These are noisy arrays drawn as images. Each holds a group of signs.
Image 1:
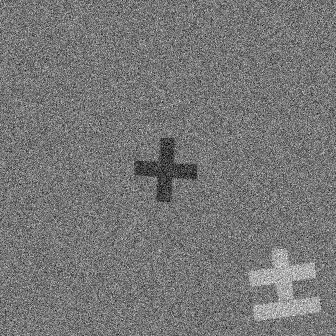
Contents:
centre: dark plus sign; bottom right: light plus-minus sign
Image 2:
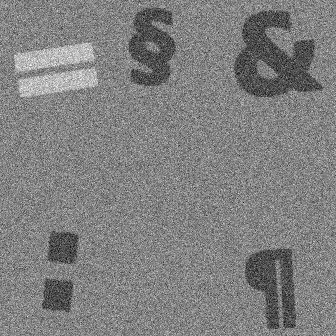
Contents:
top left: light equals sign; top middle: dark section sign; top right: dark ampersand; bottom left: dark colon; bottom right: dark pilcrow
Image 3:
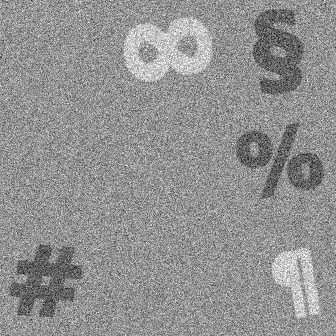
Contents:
top middle: light infinity sign; top right: dark section sign; middle right: dark percent sign; bottom left: dark hash sign; bottom right: light pilcrow
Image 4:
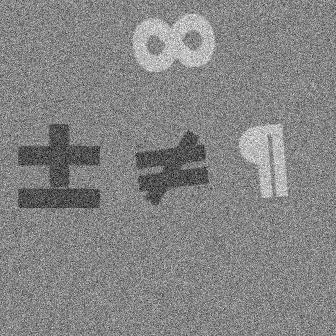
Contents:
top middle: light infinity sign; middle left: dark plus-minus sign; centre: dark not-equal sign; middle right: light pilcrow
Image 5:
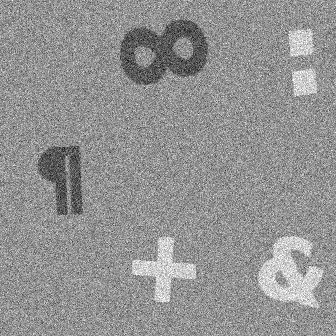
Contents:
top middle: dark infinity sign; top right: light colon; middle left: dark pilcrow; bottom middle: light plus sign; bottom right: light ampersand
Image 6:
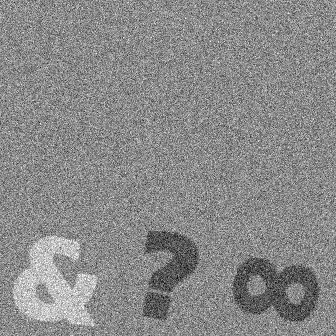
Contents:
bottom left: light ampersand; bottom middle: dark question mark; bottom right: dark infinity sign
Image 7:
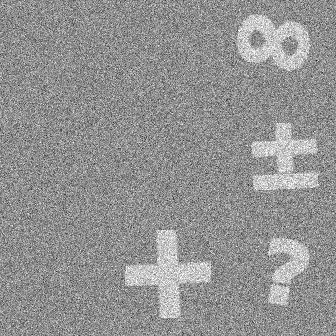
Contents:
top right: light infinity sign; middle right: light plus-minus sign; bottom middle: light plus sign; bottom right: light question mark
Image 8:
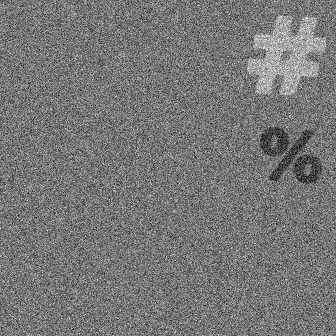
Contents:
top right: light hash sign; middle right: dark percent sign
